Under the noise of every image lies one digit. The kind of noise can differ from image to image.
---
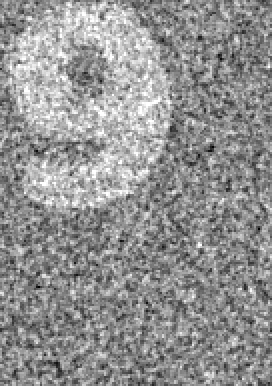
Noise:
blotchy
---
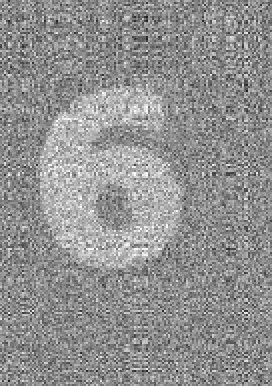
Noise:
low rank plus noise
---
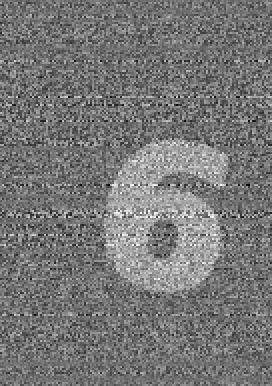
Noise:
rows of uneven size
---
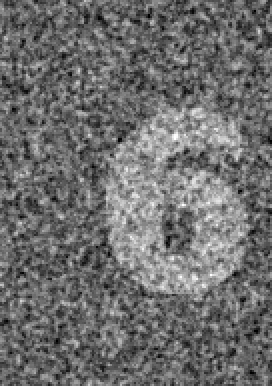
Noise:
blotchy
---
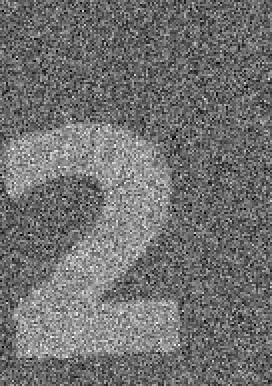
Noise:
independent entries
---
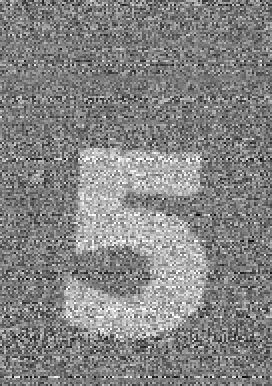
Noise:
rows of uneven size
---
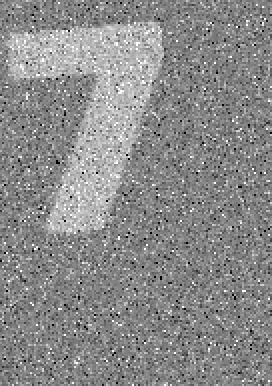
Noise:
heavy tails
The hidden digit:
7
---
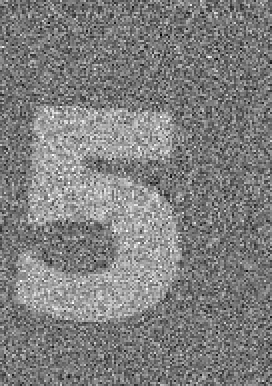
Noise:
low rank plus noise
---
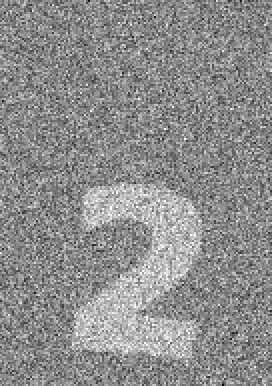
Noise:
independent entries
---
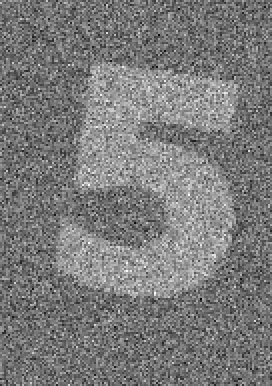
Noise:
independent entries
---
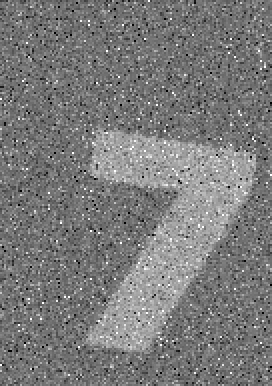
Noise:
heavy tails
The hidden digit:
7
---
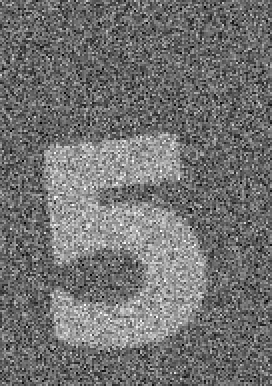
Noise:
independent entries
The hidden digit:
5
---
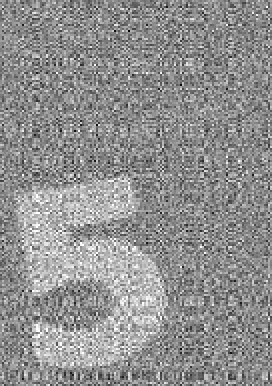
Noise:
low rank plus noise
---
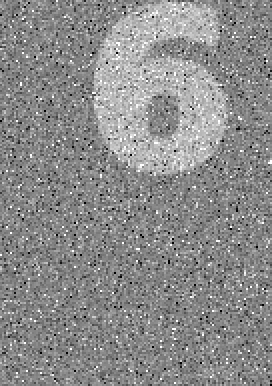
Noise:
heavy tails
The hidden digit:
6
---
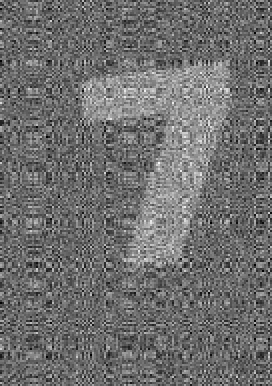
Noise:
low rank plus noise
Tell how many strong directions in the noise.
one
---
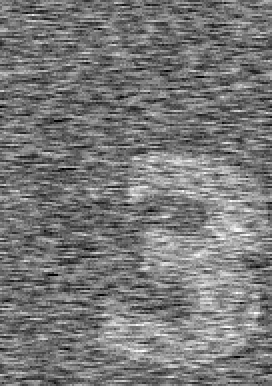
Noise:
streaked along the rows
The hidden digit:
3
